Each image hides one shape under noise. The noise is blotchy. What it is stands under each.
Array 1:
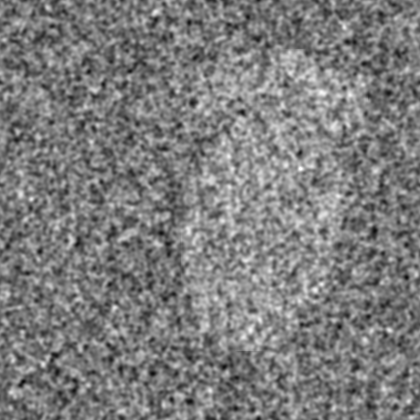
footprint
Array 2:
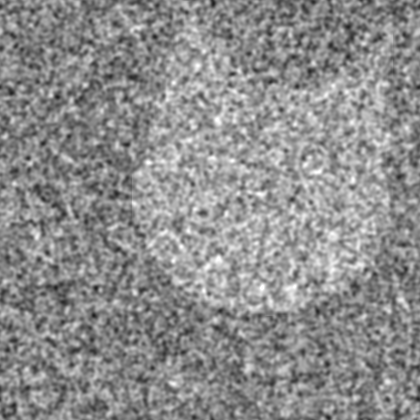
cat's head
